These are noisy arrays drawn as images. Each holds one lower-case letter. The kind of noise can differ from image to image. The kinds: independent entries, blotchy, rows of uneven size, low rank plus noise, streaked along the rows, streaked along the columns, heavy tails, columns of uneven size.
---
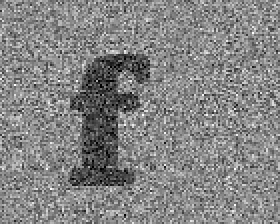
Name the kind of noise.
low rank plus noise
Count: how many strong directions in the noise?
five to eight
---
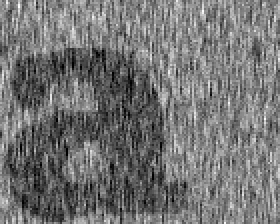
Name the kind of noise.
streaked along the columns
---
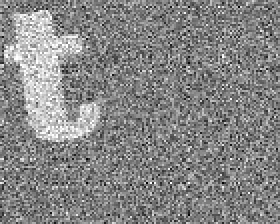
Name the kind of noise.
low rank plus noise
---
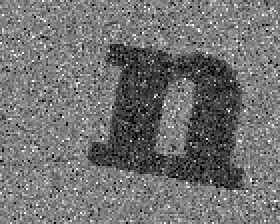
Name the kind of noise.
heavy tails
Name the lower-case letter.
n
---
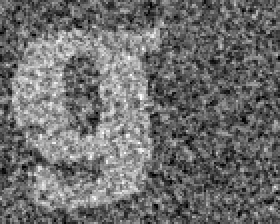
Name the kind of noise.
blotchy
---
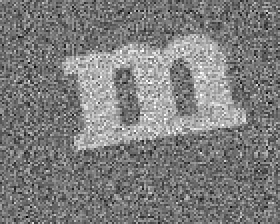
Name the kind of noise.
low rank plus noise
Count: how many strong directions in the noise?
three or four
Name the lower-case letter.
m
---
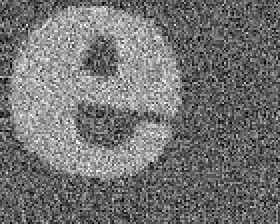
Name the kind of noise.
low rank plus noise
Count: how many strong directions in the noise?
five to eight
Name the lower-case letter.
e
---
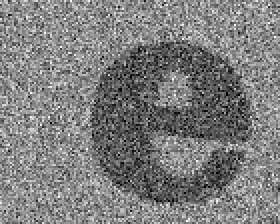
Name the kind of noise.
independent entries
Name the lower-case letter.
e
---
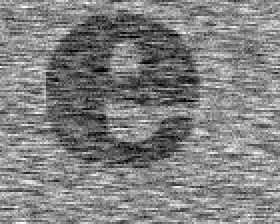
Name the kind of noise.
streaked along the rows
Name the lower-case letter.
e
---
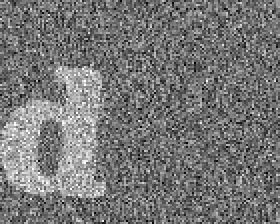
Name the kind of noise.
low rank plus noise
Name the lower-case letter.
d
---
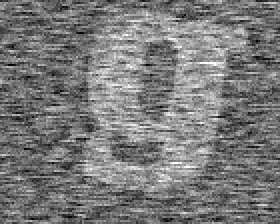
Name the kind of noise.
streaked along the rows
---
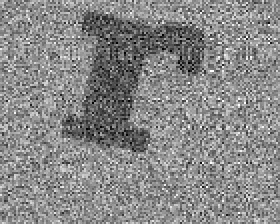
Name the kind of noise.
low rank plus noise
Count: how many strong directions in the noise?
two
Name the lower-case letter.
r
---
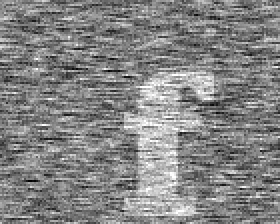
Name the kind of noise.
streaked along the rows
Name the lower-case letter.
f
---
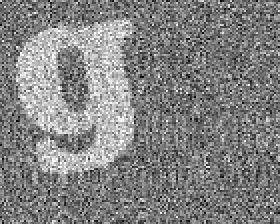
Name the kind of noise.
low rank plus noise
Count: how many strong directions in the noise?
two
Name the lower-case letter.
g
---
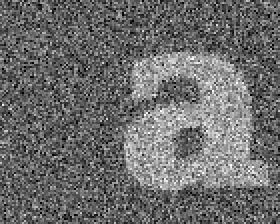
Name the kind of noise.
independent entries
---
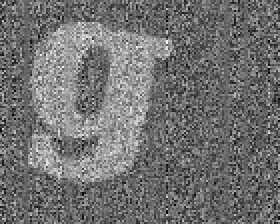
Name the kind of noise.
columns of uneven size
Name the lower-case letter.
g
